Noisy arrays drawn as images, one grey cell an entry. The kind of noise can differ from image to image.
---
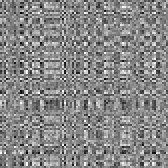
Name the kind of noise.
low rank plus noise
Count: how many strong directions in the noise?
one
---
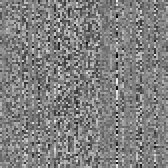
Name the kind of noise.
columns of uneven size
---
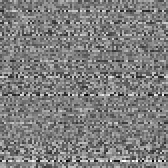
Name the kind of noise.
rows of uneven size
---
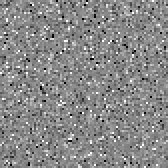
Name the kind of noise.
heavy tails
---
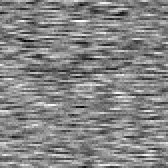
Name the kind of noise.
streaked along the rows
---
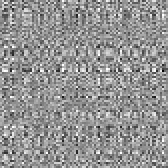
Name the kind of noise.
low rank plus noise
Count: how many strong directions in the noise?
two
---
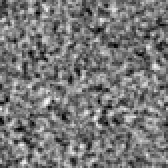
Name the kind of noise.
blotchy
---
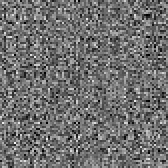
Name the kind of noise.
low rank plus noise
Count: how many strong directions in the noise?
five to eight
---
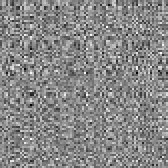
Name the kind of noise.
low rank plus noise
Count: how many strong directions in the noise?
three or four
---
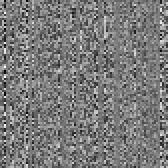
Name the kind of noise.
columns of uneven size
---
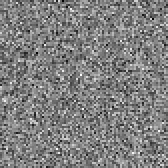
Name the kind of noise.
independent entries
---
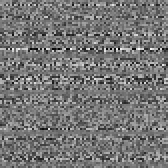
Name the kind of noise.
rows of uneven size
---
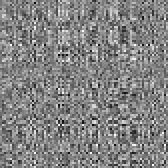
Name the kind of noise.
low rank plus noise
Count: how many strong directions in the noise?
two
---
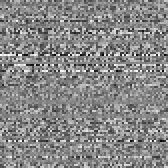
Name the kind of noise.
rows of uneven size
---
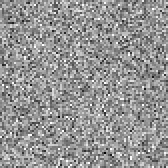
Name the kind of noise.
independent entries
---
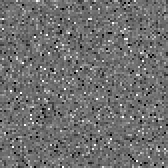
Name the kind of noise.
heavy tails
